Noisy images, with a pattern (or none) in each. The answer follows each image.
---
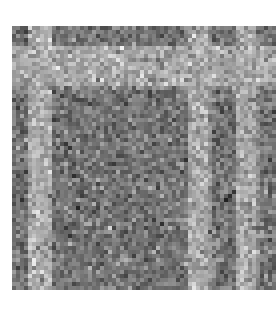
bands of rows crossing bands of columns
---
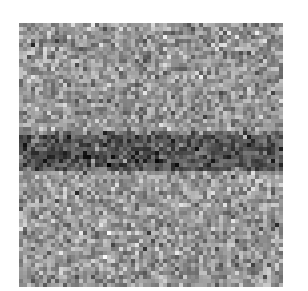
one band of rows
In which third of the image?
middle
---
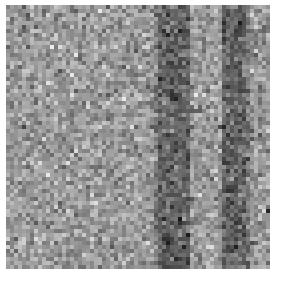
bands of columns
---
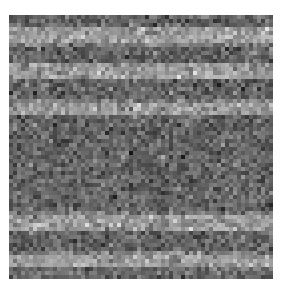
bands of rows
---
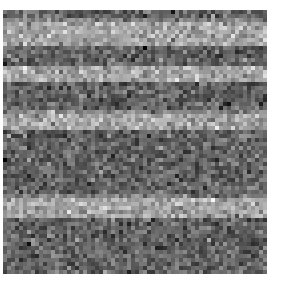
bands of rows
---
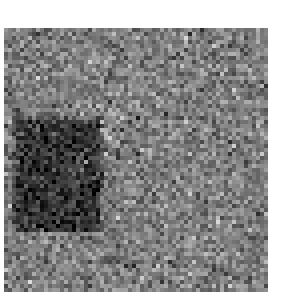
one block
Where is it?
middle left
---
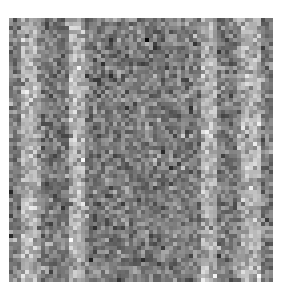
bands of columns
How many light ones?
4
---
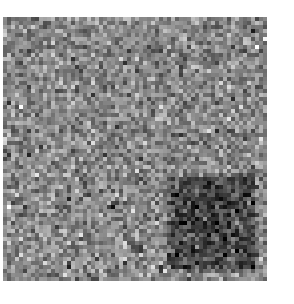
one block
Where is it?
bottom right
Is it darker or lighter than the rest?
darker
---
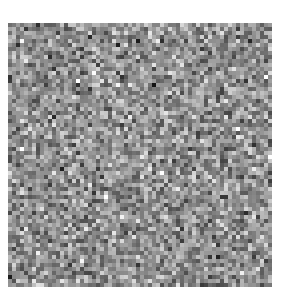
only noise
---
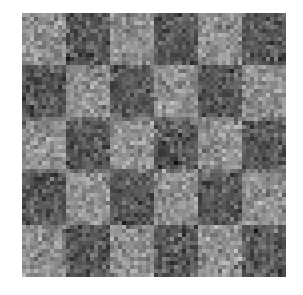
a checkerboard
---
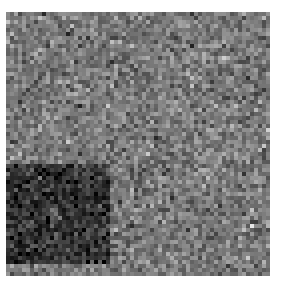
one block
